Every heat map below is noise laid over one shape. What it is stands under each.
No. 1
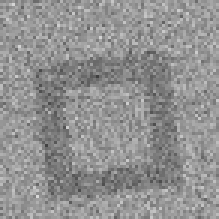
dark square frame
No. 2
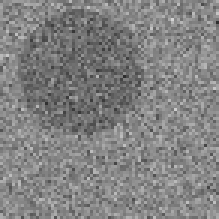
dark disc
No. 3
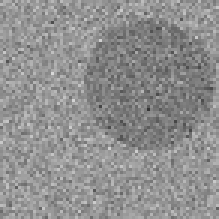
dark disc
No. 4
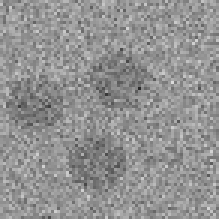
dark three dots
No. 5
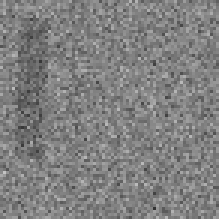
dark bar
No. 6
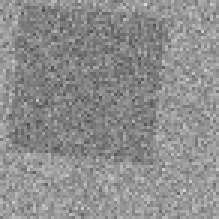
dark square
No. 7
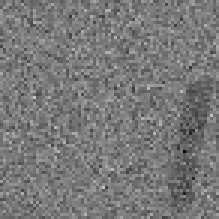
dark bar
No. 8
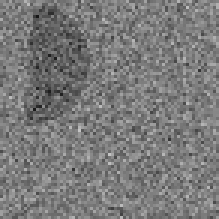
dark half disc
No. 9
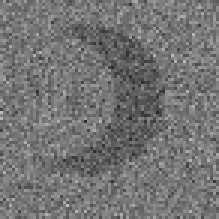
dark crescent
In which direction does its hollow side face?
left
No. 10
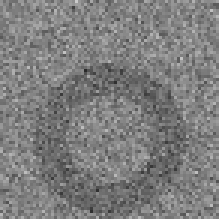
dark ring
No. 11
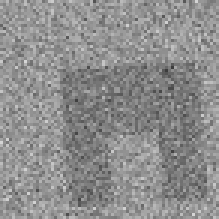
dark square with a notch
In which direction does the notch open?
down
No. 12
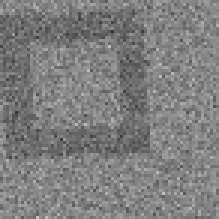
dark square frame
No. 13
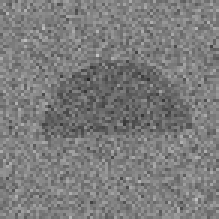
dark half disc
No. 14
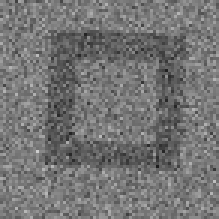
dark square frame
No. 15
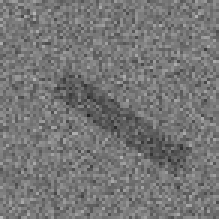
dark bar
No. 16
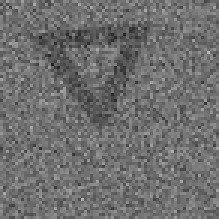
dark triangle frame
